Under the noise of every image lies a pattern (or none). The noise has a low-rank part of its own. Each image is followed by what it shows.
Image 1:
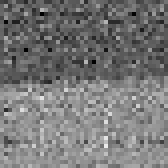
a sharp edge
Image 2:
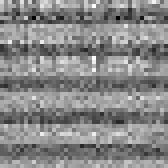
horizontal stripes
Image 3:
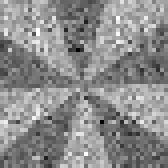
spokes from one point
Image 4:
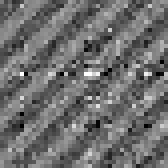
diagonal stripes
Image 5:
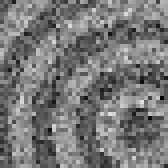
rings round one point
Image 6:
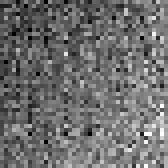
a smooth slope
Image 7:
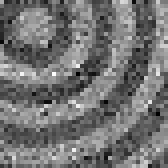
rings round one point
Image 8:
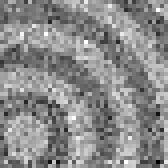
rings round one point
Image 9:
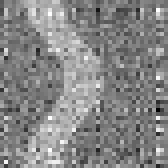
a wavy band
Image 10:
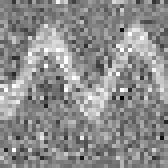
a wavy band
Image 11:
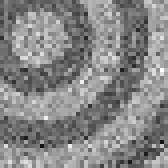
rings round one point
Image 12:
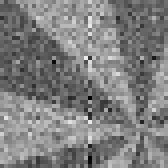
spokes from one point
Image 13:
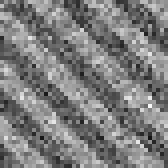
diagonal stripes
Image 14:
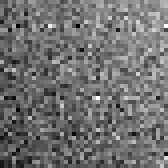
a smooth slope
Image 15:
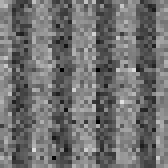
vertical stripes
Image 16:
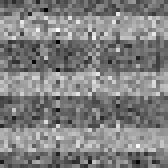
horizontal stripes
